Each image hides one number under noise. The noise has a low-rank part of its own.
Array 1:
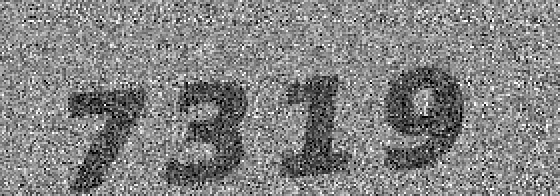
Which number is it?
7319
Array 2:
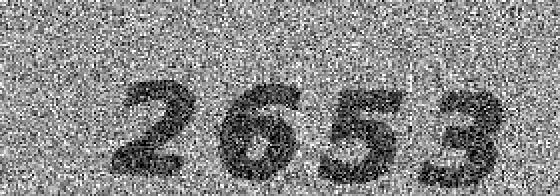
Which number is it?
2653
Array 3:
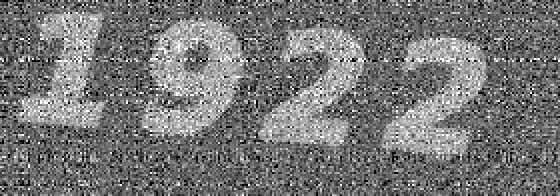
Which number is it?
1922
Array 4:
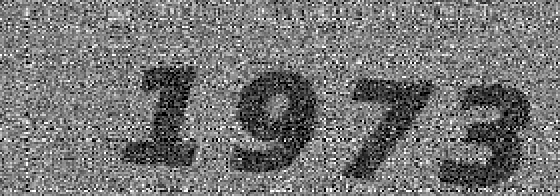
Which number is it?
1973
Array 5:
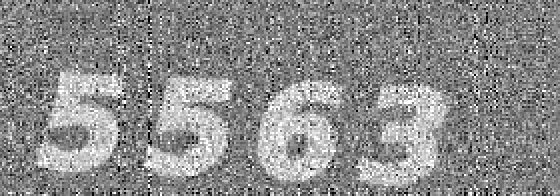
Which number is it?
5563
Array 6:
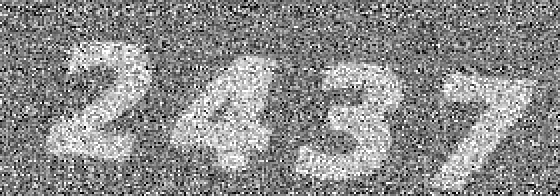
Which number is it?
2437
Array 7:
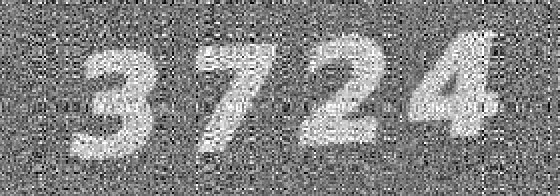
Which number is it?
3724
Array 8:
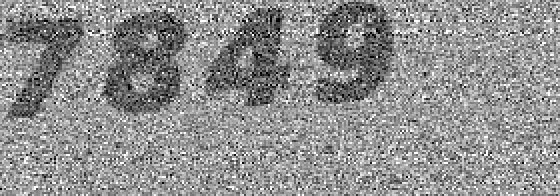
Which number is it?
7849
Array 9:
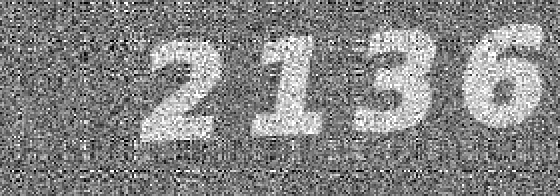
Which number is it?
2136
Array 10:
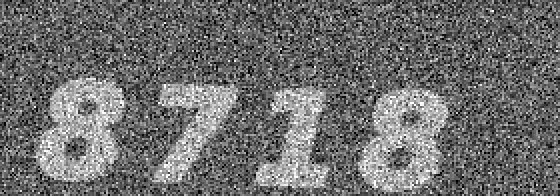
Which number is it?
8718
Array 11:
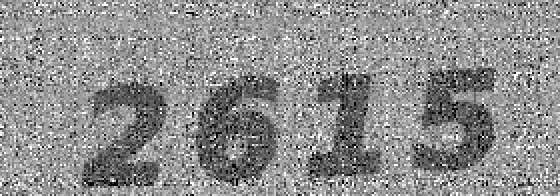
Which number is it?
2615
